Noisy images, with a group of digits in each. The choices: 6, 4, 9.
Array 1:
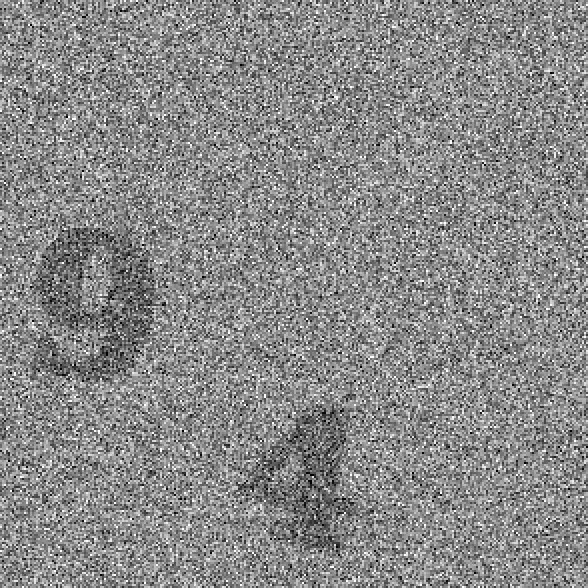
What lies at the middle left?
9
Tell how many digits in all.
2
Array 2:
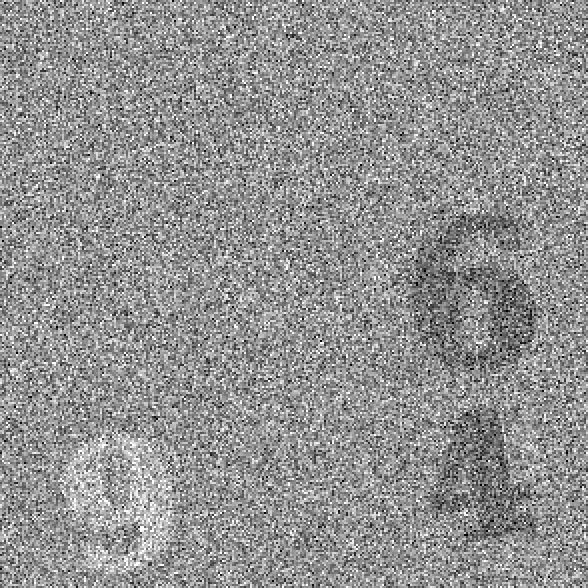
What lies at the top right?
nothing
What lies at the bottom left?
9
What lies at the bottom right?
4
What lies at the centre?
nothing
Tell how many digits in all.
3
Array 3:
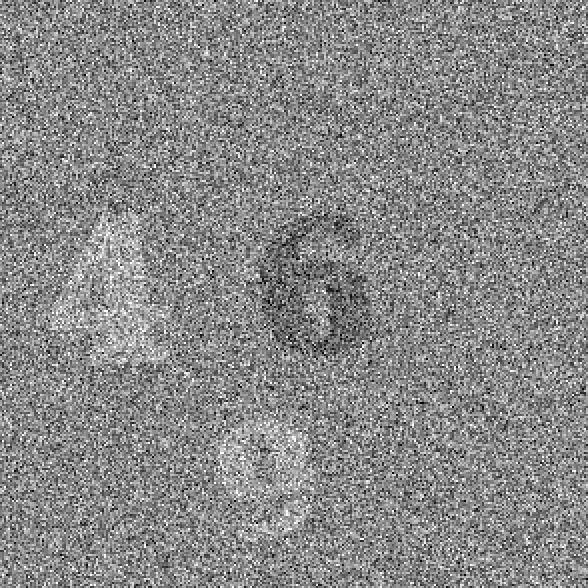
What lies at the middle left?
4
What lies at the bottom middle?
9
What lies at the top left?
nothing
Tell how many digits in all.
3
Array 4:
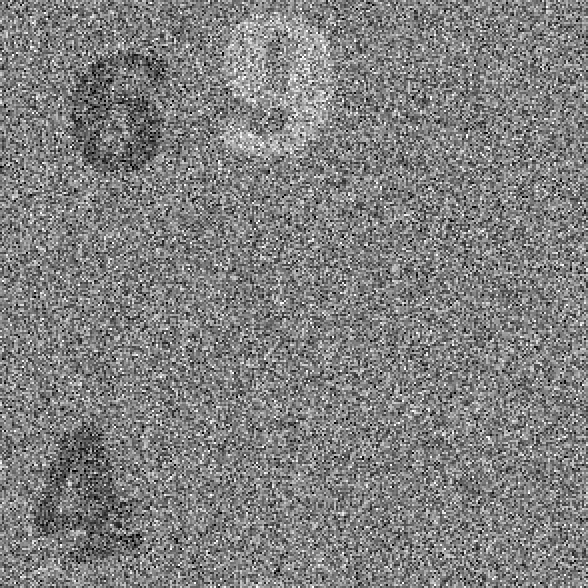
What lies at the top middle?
9
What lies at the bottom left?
4
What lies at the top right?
nothing
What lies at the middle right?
nothing
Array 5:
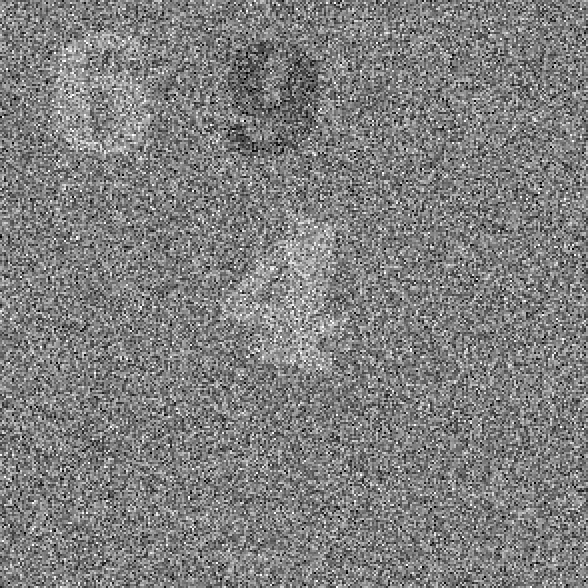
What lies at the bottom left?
nothing
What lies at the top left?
6
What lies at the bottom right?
nothing
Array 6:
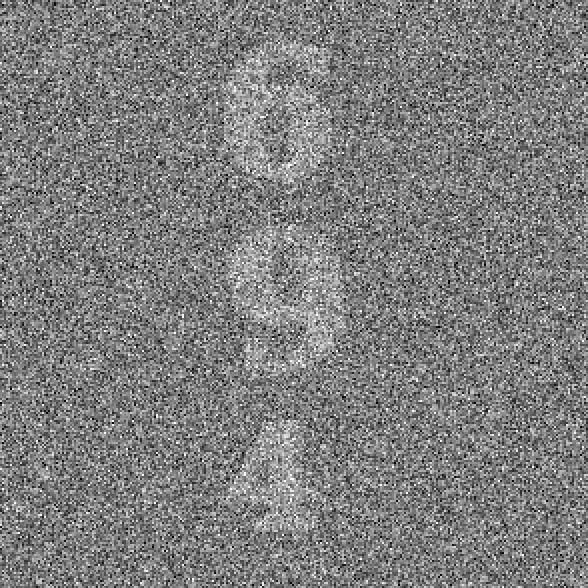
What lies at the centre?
9
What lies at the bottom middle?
4
